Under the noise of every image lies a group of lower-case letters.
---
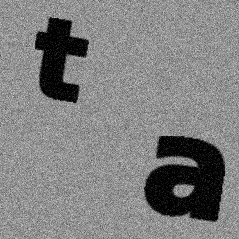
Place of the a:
bottom right
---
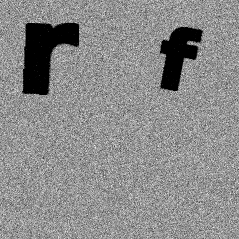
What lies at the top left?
r
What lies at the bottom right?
nothing
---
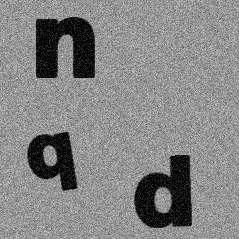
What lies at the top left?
n
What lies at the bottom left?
q
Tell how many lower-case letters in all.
3
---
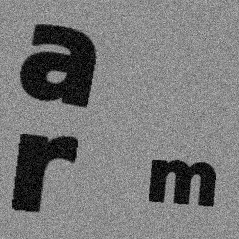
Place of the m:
bottom right
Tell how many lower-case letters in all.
3
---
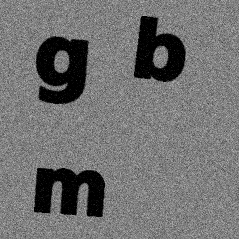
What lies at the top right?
b
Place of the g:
top left
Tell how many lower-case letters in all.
3
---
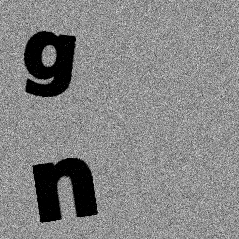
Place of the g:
top left
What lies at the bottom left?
n
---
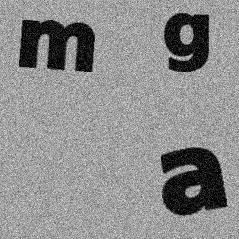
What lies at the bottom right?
a
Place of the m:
top left
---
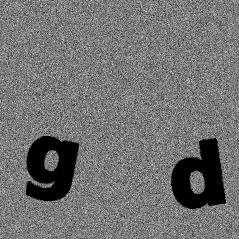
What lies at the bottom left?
g
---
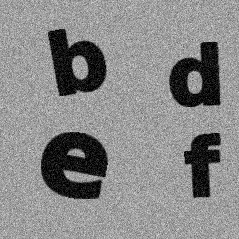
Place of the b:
top left
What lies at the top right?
d
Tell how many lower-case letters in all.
4
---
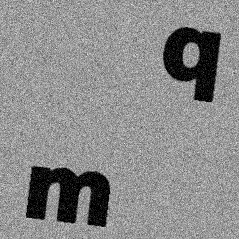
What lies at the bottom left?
m
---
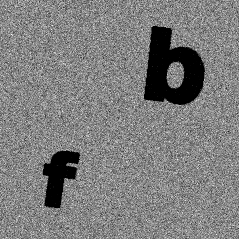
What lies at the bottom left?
f
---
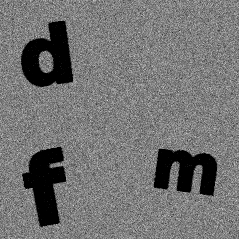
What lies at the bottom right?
m
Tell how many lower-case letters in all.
3
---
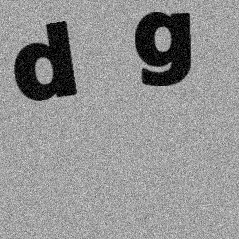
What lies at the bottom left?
nothing
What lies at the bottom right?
nothing
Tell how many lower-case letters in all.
2
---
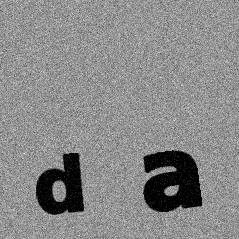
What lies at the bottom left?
d
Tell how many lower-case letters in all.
2
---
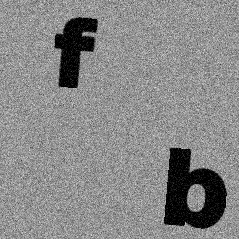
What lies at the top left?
f
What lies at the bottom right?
b
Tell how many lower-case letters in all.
2
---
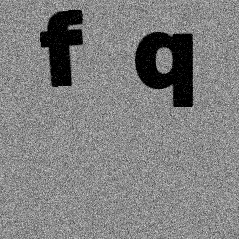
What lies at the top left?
f
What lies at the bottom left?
nothing
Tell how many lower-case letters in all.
2
